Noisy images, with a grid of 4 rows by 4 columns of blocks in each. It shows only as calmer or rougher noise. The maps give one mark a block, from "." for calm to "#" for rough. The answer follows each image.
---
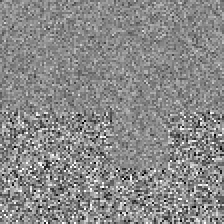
. . . .
. . . .
# # . #
# # # #
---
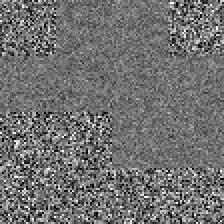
# . . #
. . . .
# # . .
# # # #
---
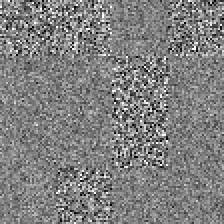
# # . #
. . # .
. . # .
. # . .
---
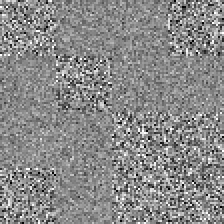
# . . #
. # . .
. . # #
# . # #
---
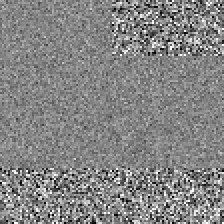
. . # #
. . . .
. . . .
# # # #
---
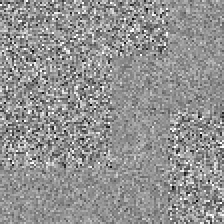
# # # .
# # . .
# # . #
. . . #
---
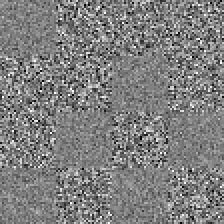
. # # #
# # . #
# . # .
. # . #
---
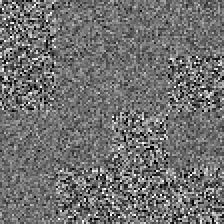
# . . .
# . . #
. . # .
. # # #
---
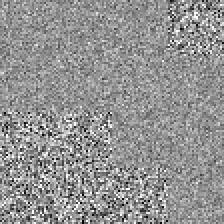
. . . #
. . . .
# # . .
# # # .
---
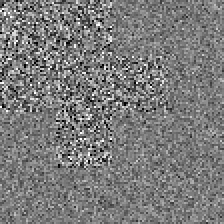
# # . .
# # # .
. # . .
. . . .
